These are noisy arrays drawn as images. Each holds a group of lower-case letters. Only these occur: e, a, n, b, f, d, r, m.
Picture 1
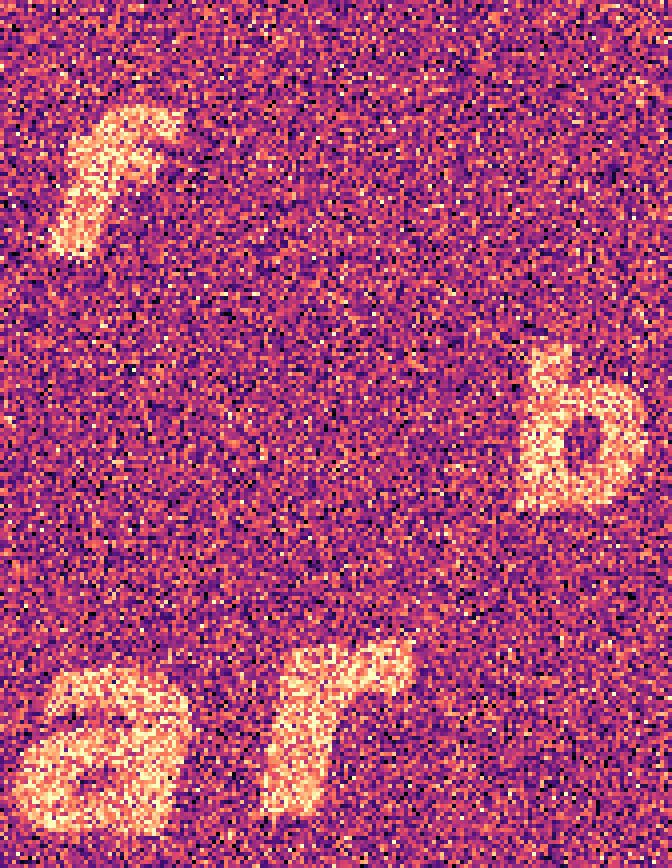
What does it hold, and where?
top left: f; middle right: b; bottom left: a; bottom middle: r
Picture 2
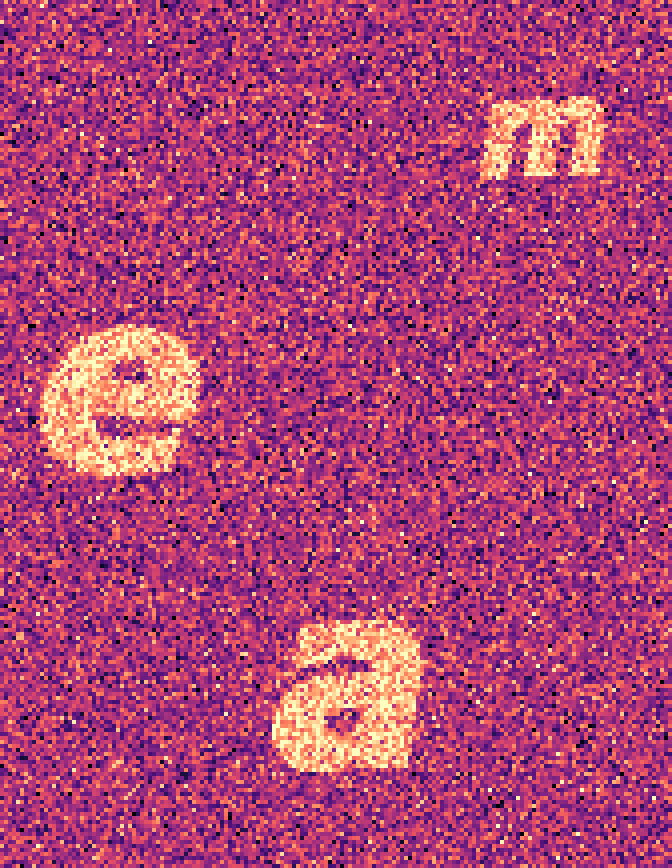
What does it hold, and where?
top right: m; middle left: e; bottom middle: a
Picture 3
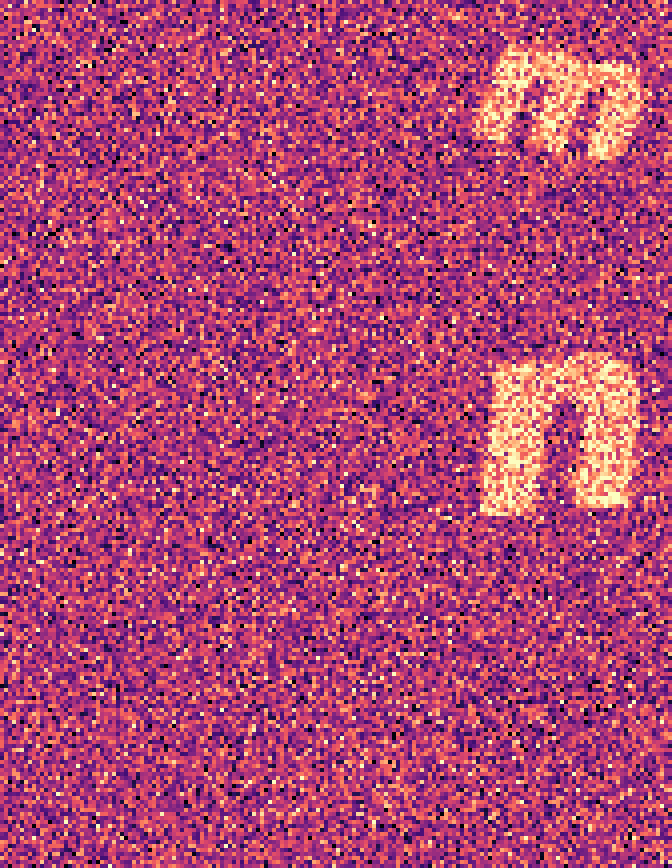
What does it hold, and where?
top right: m; middle right: n
